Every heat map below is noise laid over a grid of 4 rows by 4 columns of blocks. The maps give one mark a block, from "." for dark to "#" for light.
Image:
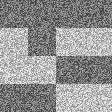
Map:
....
#.##
##..
..##
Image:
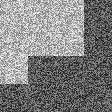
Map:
###.
###.
#...
....
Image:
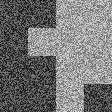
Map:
..##
.###
..##
..#.
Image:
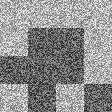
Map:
####
#..#
...#
#.#.
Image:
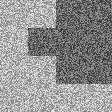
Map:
##..
#...
##..
####
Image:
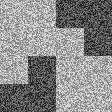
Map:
##..
###.
#.##
..##
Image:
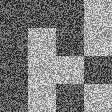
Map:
...#
.#.#
.##.
.#.#
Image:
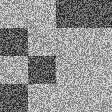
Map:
##..
.###
#.##
.###
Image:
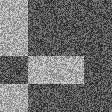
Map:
#...
#...
.##.
#...
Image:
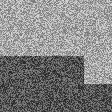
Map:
####
####
...#
....
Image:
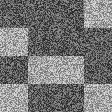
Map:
...#
#...
.##.
#..#
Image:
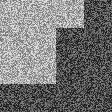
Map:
###.
##..
##..
....
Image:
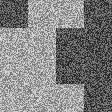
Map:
.##.
##..
##..
###.
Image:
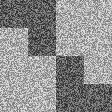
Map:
..##
#.##
##.#
##..
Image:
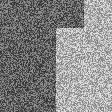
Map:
...#
..##
..##
..##
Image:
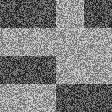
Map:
..#.
####
..##
##..
